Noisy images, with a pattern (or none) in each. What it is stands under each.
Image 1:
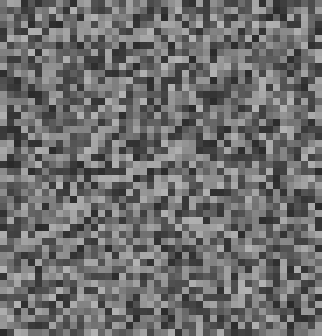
only noise
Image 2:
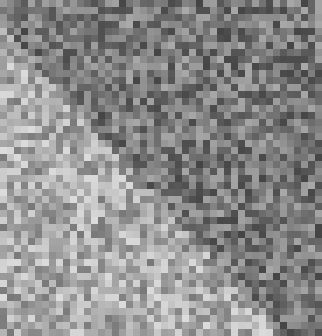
a sharp edge
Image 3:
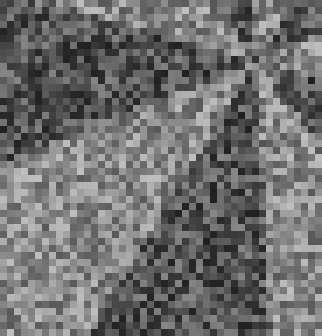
spokes from one point
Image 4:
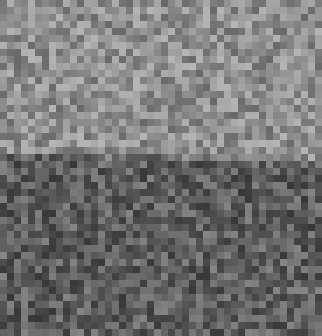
a sharp edge
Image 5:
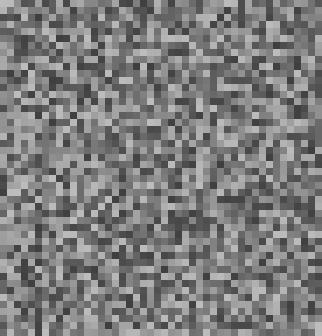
only noise
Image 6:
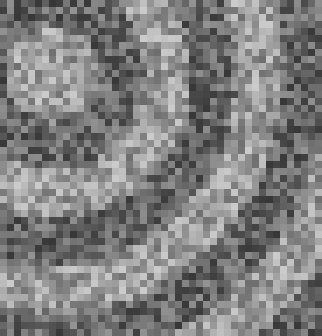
rings round one point
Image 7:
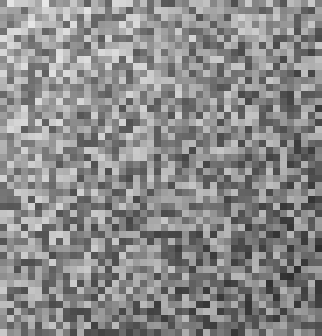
a smooth slope
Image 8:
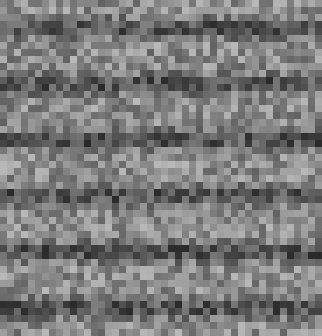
horizontal stripes
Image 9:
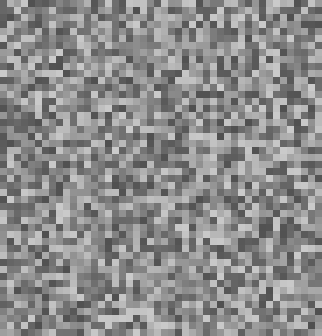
only noise
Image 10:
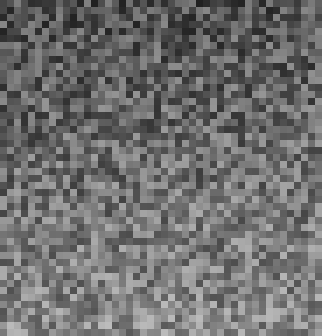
a smooth slope
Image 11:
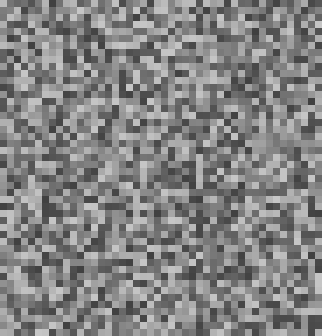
only noise
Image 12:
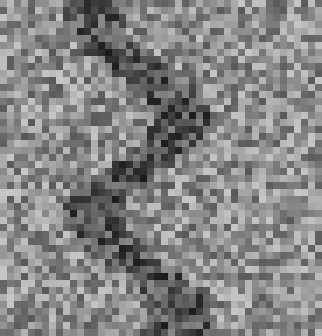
a wavy band
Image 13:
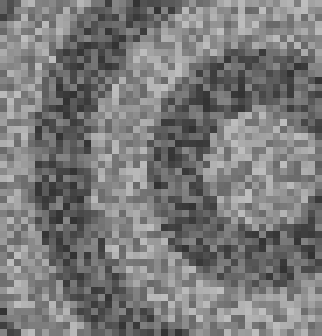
rings round one point
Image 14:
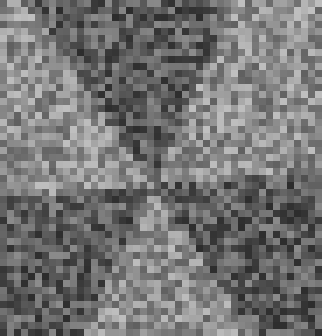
spokes from one point
